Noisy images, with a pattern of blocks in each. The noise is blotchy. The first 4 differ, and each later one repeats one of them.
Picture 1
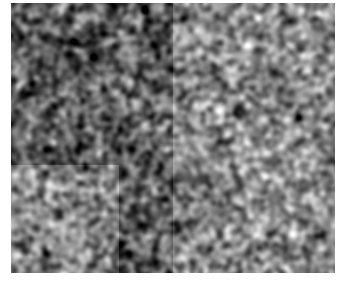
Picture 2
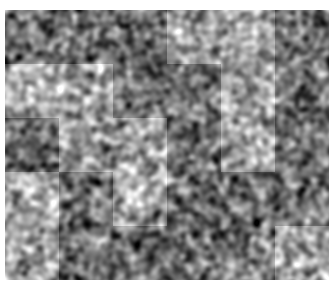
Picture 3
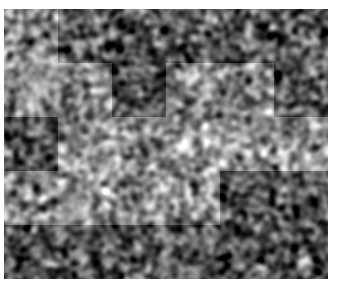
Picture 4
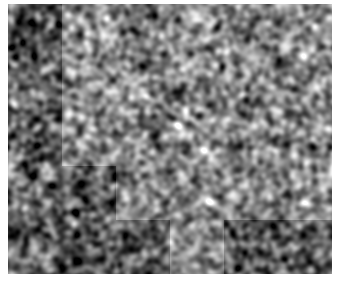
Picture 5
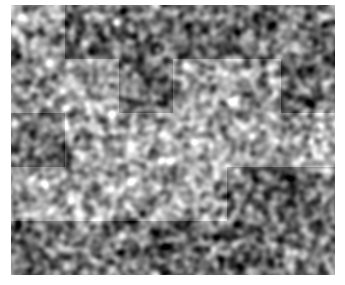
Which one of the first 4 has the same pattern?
3
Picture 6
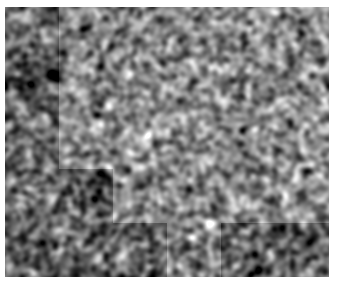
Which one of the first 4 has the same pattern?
4
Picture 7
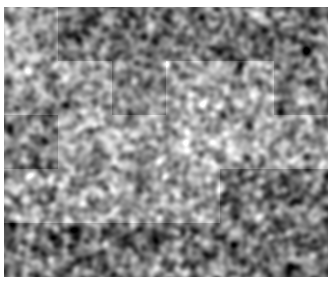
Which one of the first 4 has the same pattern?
3
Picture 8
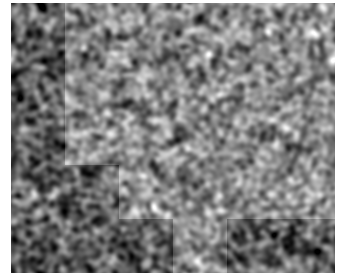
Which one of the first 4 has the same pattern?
4
